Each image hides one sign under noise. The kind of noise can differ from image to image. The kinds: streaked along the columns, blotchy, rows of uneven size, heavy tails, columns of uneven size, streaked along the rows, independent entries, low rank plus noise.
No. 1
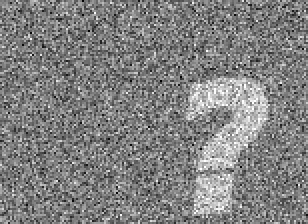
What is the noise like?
independent entries
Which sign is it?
question mark
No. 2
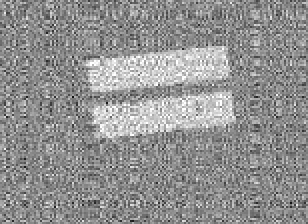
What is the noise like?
low rank plus noise
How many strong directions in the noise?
two
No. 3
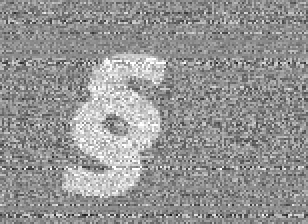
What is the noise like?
rows of uneven size
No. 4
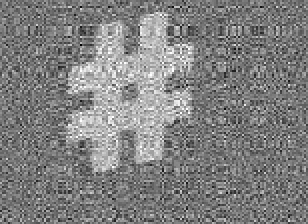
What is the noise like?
low rank plus noise
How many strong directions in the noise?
two
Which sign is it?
hash sign
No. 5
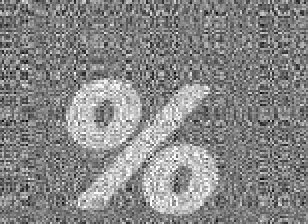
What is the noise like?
low rank plus noise
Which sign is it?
percent sign
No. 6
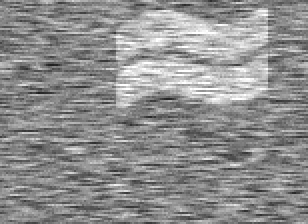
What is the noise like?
streaked along the rows
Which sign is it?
approximately sign
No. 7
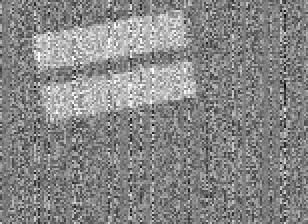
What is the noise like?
columns of uneven size
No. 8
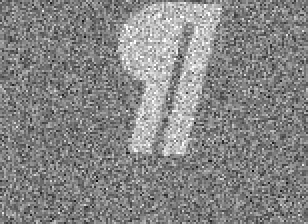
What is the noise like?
independent entries
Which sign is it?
pilcrow
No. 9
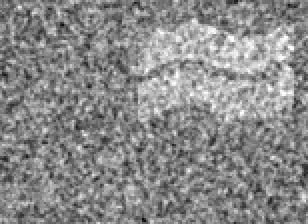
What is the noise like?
blotchy
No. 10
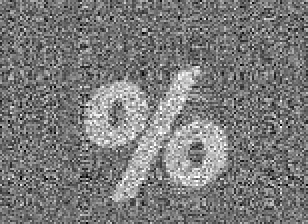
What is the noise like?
low rank plus noise
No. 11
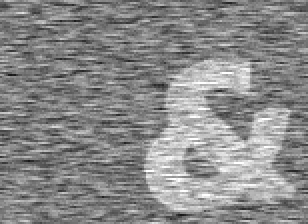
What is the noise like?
streaked along the rows
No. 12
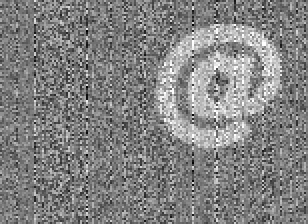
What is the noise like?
columns of uneven size
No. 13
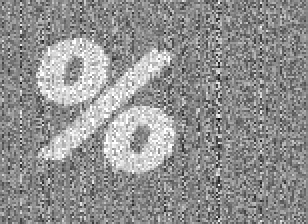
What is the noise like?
columns of uneven size
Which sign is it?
percent sign
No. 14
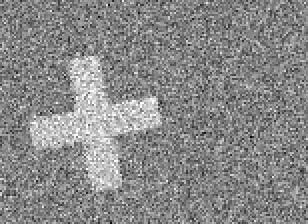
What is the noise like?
independent entries
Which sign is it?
plus sign
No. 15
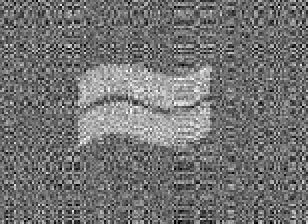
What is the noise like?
low rank plus noise
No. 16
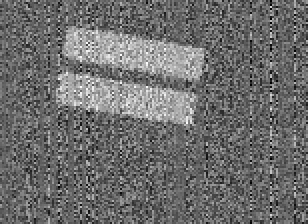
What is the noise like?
columns of uneven size
